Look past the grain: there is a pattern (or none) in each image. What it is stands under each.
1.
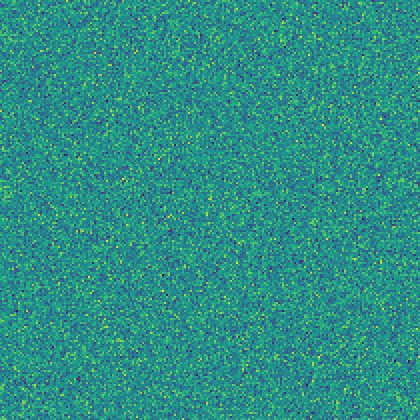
only noise
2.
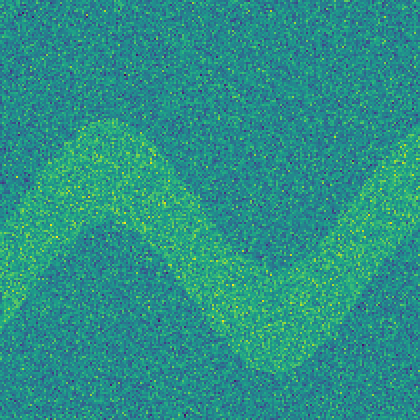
a wavy band
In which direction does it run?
left to right
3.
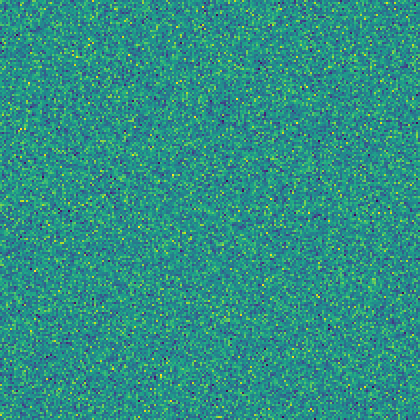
only noise
